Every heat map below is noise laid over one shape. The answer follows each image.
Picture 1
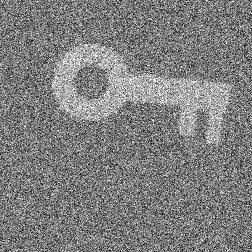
key
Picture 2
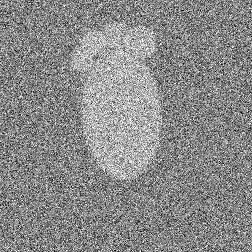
footprint
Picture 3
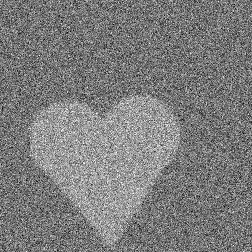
heart
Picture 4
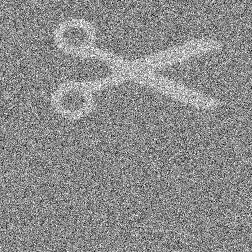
pair of scissors
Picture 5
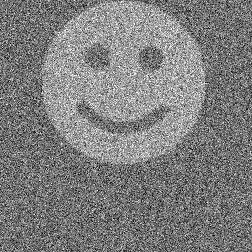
smiling face
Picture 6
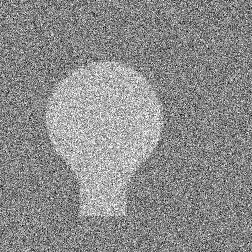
light bulb
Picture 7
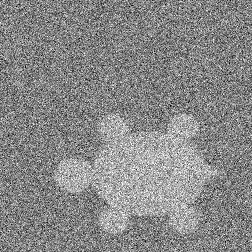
turtle
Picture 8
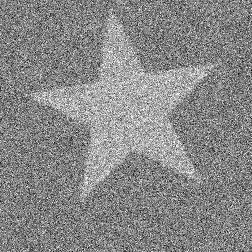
star
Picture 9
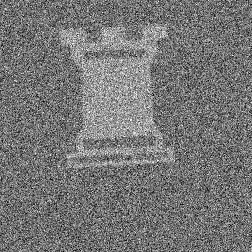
chess rook
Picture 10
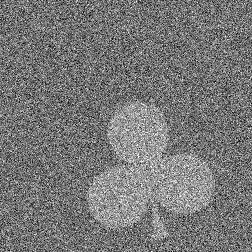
club
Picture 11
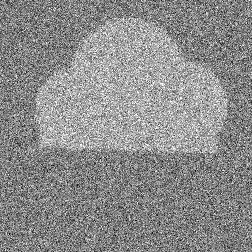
cloud
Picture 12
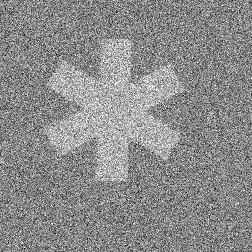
asterisk
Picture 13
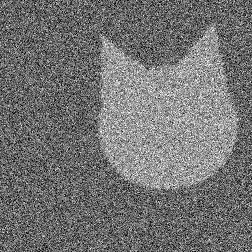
cat's head
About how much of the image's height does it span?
two thirds
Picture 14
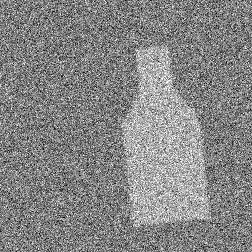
bottle
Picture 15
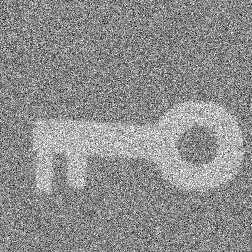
key
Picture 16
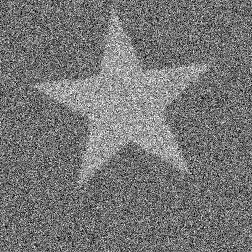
star
